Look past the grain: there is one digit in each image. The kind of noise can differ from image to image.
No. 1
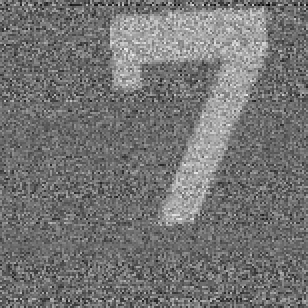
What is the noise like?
rows of uneven size
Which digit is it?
7
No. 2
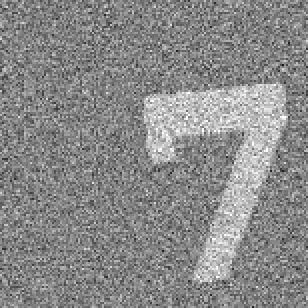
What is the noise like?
low rank plus noise
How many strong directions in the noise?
two
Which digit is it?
7
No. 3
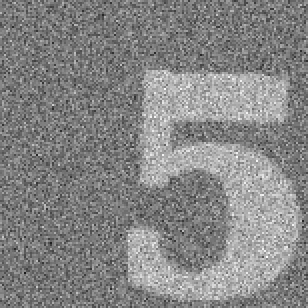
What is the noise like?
independent entries
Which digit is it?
5
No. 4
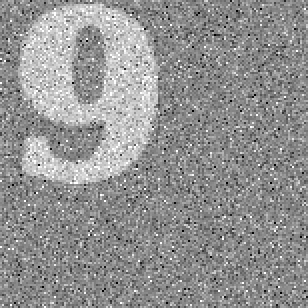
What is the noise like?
heavy tails
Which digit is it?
9
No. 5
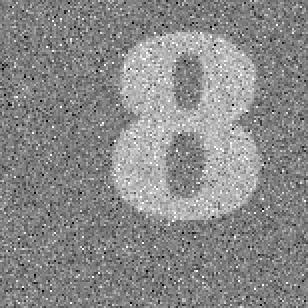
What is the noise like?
heavy tails
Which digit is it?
8
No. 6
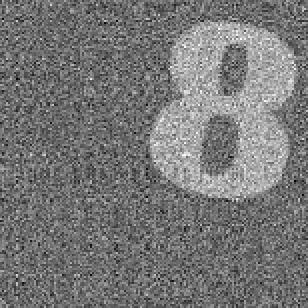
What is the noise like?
low rank plus noise
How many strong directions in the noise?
three or four
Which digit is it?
8
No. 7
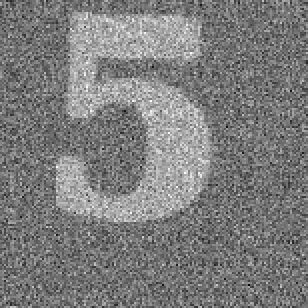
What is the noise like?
low rank plus noise
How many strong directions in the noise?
three or four
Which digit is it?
5
